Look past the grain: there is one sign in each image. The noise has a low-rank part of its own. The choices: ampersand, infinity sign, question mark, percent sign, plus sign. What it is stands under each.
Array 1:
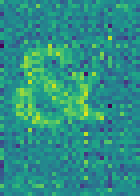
light ampersand
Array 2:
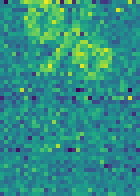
light percent sign
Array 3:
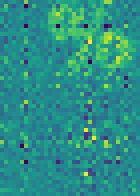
light percent sign
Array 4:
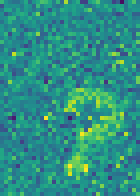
light question mark
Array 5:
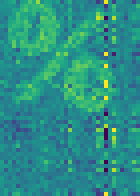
light percent sign
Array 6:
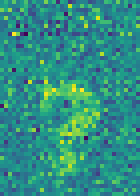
light question mark
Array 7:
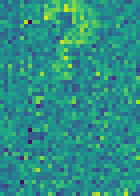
light question mark, top middle
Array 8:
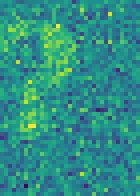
light question mark
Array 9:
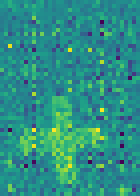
light plus sign
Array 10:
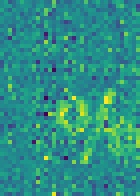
light percent sign
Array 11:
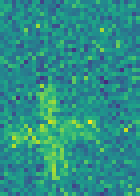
light plus sign
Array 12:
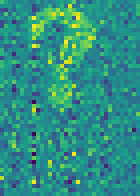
light question mark
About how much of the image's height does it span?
half
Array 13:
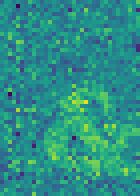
light ampersand
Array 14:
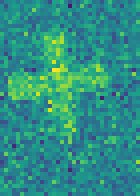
light plus sign
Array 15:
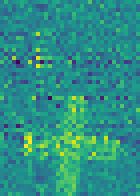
light plus sign
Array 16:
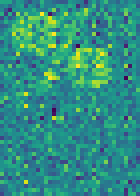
light percent sign
